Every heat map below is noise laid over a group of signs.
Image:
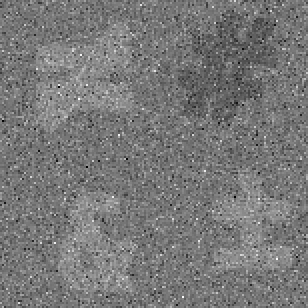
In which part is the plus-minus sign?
bottom right
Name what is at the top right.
hash sign
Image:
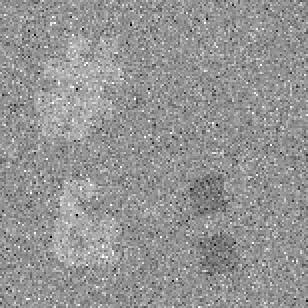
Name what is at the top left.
hash sign
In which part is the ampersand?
bottom left
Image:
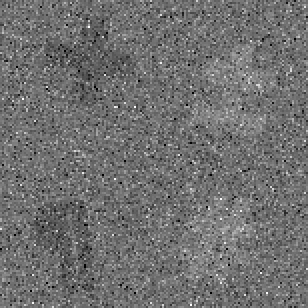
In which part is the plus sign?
top left
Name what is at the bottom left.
pilcrow
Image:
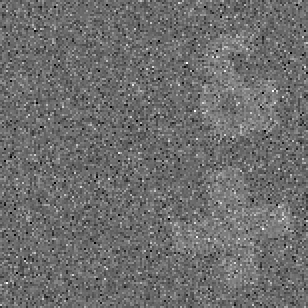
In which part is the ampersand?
top right
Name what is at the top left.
nothing
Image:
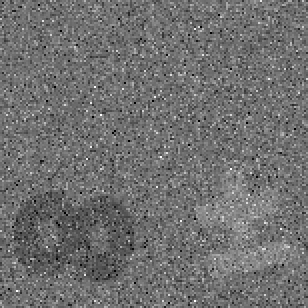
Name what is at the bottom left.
infinity sign
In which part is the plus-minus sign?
bottom right
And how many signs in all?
2
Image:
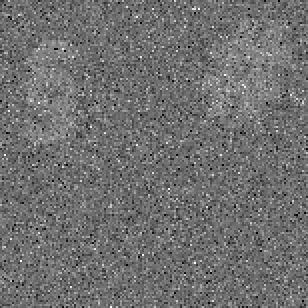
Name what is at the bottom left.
nothing
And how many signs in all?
2
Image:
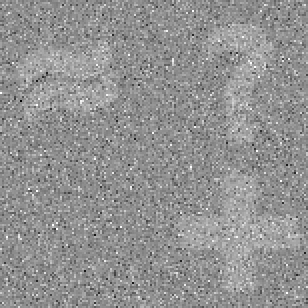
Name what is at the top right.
question mark
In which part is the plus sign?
bottom right
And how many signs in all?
3
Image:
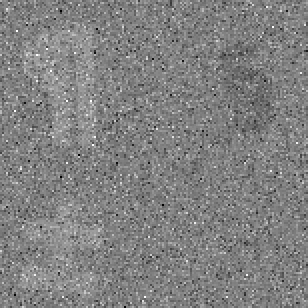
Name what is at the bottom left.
plus-minus sign
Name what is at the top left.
pilcrow
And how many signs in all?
3
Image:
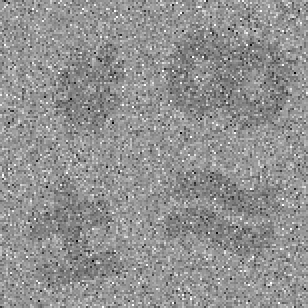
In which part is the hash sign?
top left
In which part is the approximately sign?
bottom right
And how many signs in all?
4
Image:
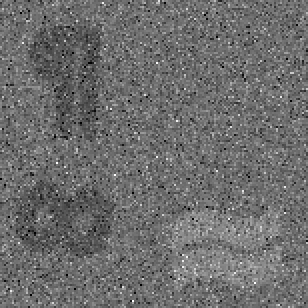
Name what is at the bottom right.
approximately sign
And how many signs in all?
3
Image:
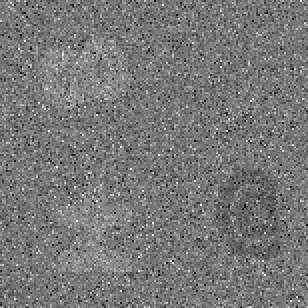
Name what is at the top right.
nothing
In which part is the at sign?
bottom right
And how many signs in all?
3
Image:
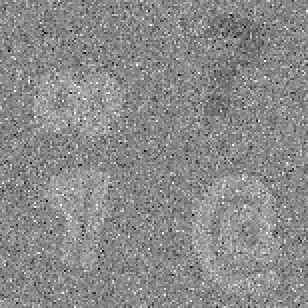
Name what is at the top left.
infinity sign
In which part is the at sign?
bottom right
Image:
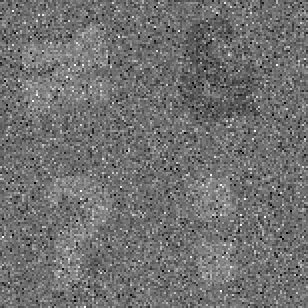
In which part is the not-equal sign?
top left
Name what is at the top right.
ampersand
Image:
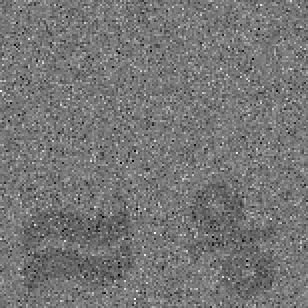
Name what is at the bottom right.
percent sign
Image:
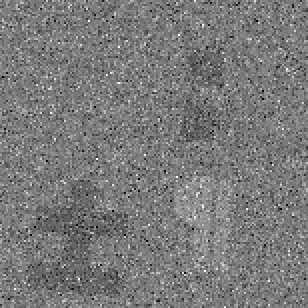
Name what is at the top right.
colon
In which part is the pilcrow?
bottom right
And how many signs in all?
3
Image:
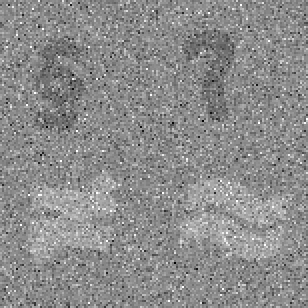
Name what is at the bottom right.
approximately sign
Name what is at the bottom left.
not-equal sign
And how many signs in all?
4
